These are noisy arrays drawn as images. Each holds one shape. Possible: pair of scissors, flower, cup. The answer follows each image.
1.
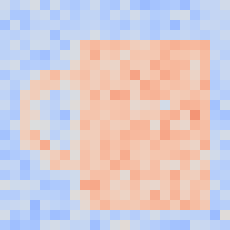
cup
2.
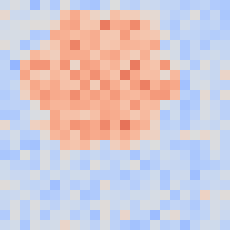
flower
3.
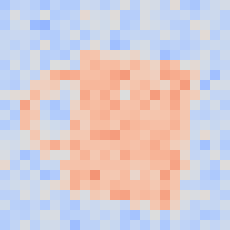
cup
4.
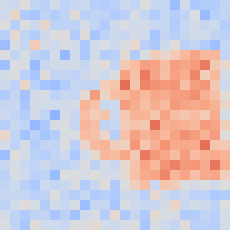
cup
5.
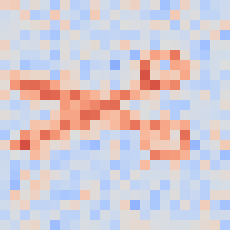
pair of scissors
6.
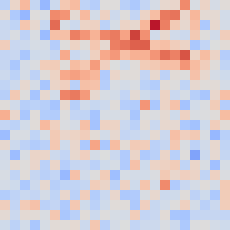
pair of scissors
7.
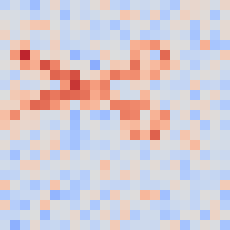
pair of scissors
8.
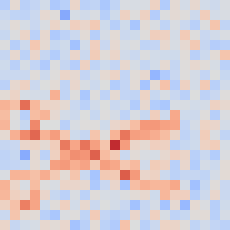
pair of scissors
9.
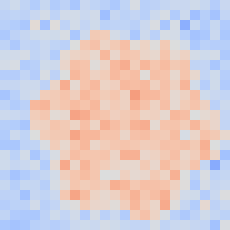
flower
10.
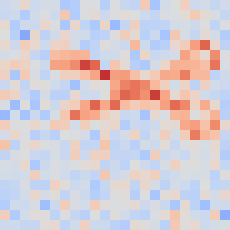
pair of scissors
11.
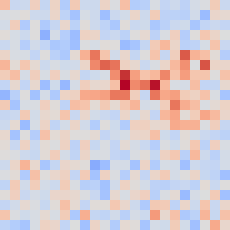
pair of scissors
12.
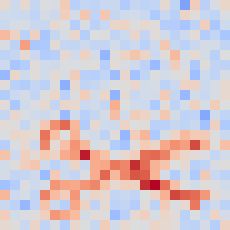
pair of scissors
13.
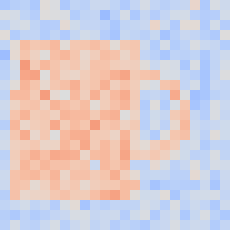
cup
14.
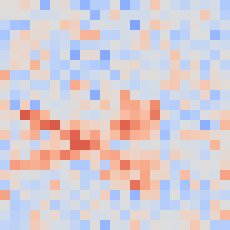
pair of scissors
